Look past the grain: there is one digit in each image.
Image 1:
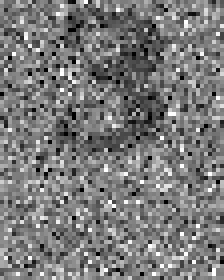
dark 3
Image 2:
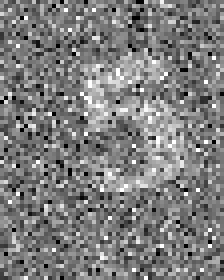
light 5
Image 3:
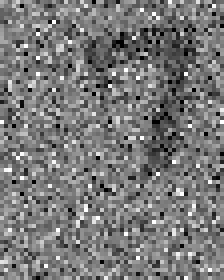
dark 7
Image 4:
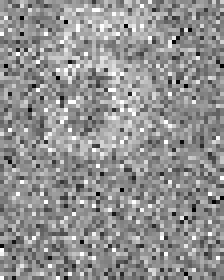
light 5
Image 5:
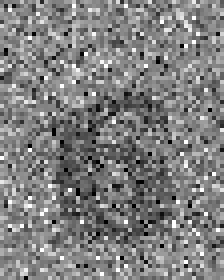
dark 6
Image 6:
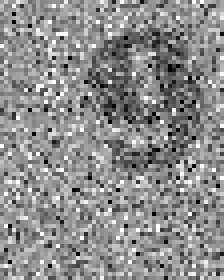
dark 9
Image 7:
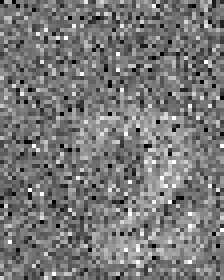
light 2
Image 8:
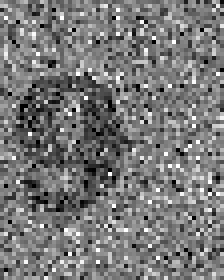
dark 9
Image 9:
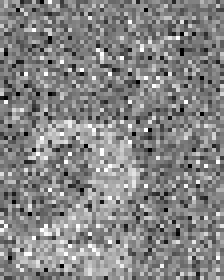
light 2
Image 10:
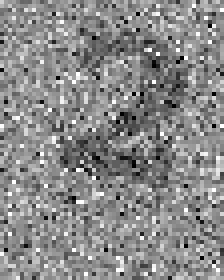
dark 2
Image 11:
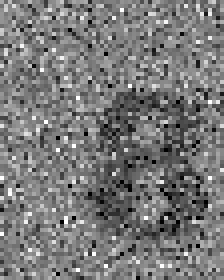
dark 8
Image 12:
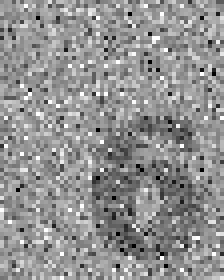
dark 6
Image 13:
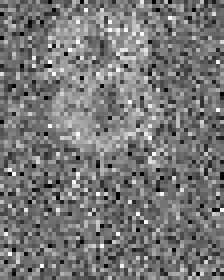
light 8
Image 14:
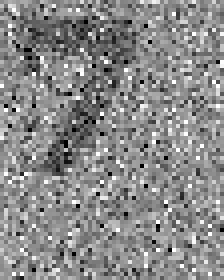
dark 7
